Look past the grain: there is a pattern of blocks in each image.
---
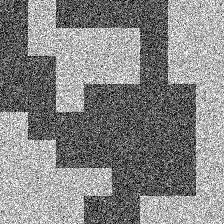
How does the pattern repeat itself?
no symmetry
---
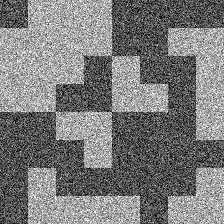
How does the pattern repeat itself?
mirrored about the diagonal from the top left
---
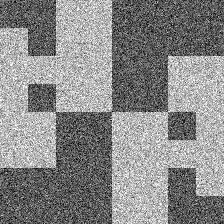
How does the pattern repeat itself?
the same after a half turn
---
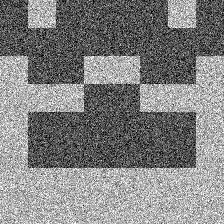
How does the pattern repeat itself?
left and right mirror each other
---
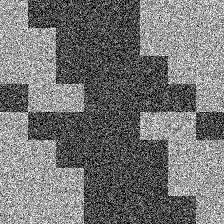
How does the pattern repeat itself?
the same after a half turn
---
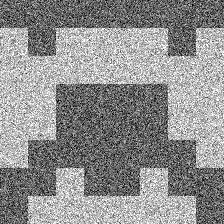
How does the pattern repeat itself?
left and right mirror each other
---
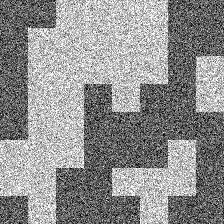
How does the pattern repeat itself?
no symmetry
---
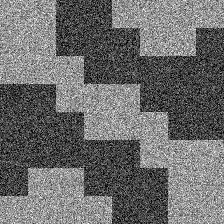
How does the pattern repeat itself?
the same after a half turn
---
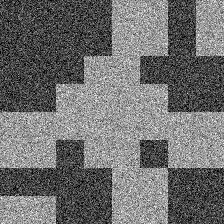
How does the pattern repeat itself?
mirrored about the diagonal from the top left
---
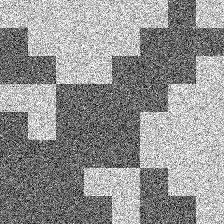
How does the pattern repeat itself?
mirrored about the diagonal from the bottom left
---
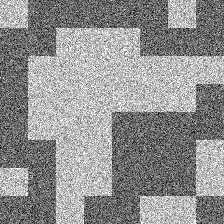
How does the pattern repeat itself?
mirrored about the diagonal from the top left
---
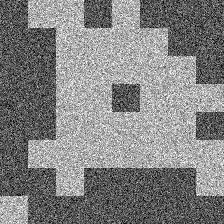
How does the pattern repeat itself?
mirrored about the diagonal from the bottom left
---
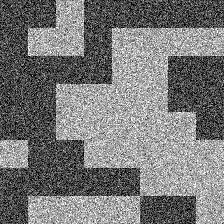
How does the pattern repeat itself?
no symmetry
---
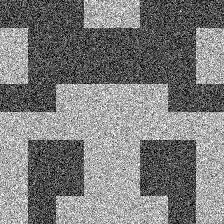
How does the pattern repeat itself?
left and right mirror each other
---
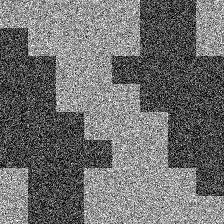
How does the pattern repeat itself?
the same after a half turn
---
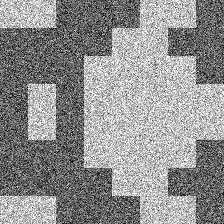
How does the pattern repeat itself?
top and bottom mirror each other
